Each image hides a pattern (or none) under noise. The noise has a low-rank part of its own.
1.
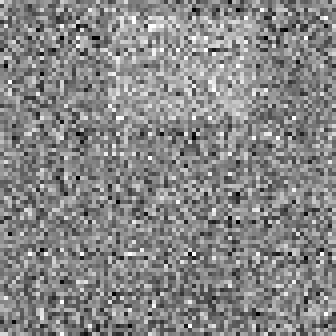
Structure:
one block
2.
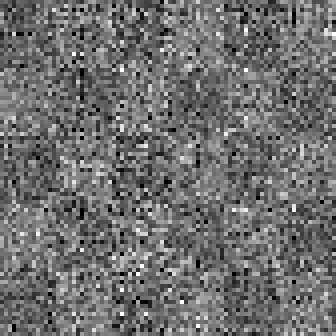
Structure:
a checkerboard
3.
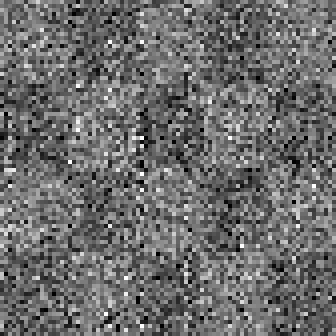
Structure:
a checkerboard
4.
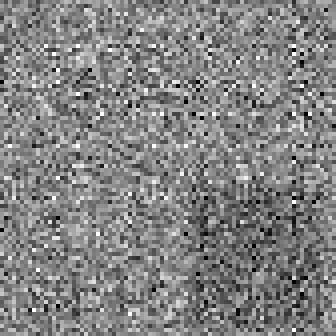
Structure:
one block
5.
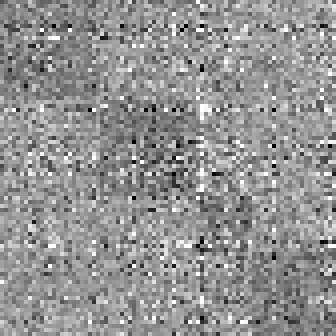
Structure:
blocks along the diagonal
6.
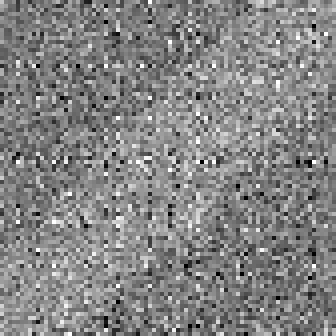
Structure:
a diagonal band
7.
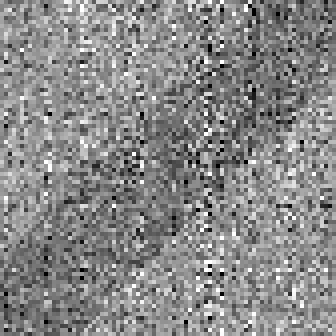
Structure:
a diagonal band
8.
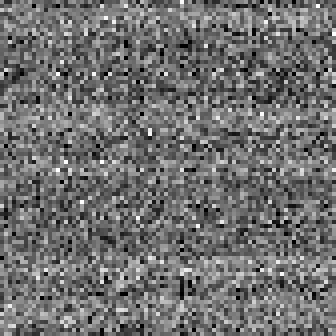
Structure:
bands of rows
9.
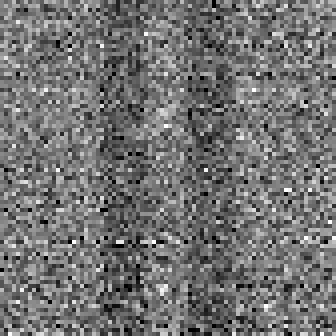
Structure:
bands of columns
